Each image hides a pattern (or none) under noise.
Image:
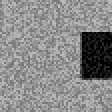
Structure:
one block
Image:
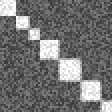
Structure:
blocks along the diagonal
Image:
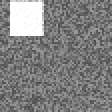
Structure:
one block
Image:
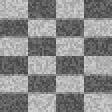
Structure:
a checkerboard
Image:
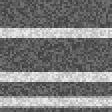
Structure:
bands of rows
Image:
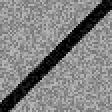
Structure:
a diagonal band
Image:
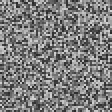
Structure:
only noise
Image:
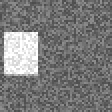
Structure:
one block
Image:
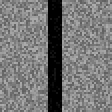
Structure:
one band of columns
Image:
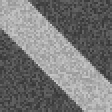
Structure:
a diagonal band
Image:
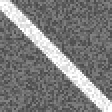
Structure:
a diagonal band
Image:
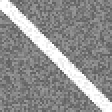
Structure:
a diagonal band
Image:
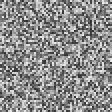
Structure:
only noise
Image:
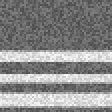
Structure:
bands of rows
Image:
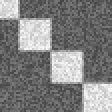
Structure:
blocks along the diagonal
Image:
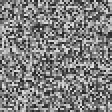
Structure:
only noise
